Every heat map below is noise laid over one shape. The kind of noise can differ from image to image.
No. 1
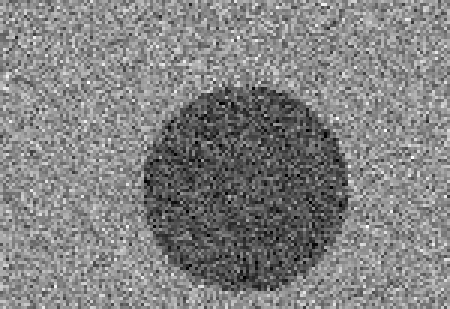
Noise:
independent entries
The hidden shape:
disc
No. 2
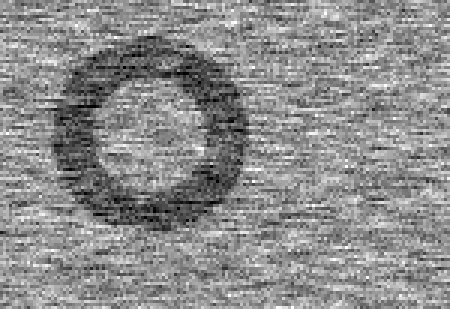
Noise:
streaked along the rows
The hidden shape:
ring
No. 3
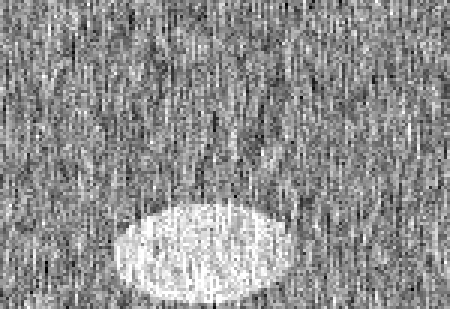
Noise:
streaked along the columns
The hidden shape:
ellipse
